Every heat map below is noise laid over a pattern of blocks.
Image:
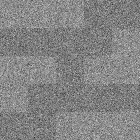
the same after a half turn
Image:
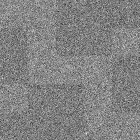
the same after a half turn
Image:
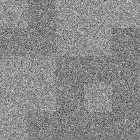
mirrored about the diagonal from the top left
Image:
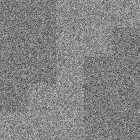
the same after a half turn
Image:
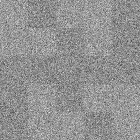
the same after a half turn
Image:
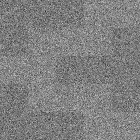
top and bottom mirror each other
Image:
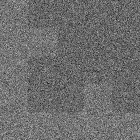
mirrored about the diagonal from the bottom left
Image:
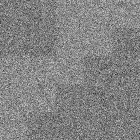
mirrored about the diagonal from the top left
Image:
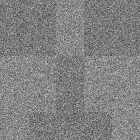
left and right mirror each other
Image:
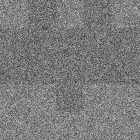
left and right mirror each other
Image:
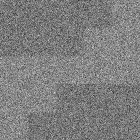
the same after a half turn
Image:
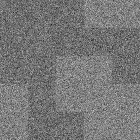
mirrored about the diagonal from the top left
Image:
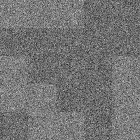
mirrored about the diagonal from the bottom left
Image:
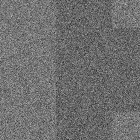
top and bottom mirror each other
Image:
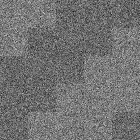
mirrored about the diagonal from the top left
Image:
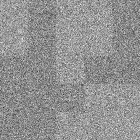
no symmetry
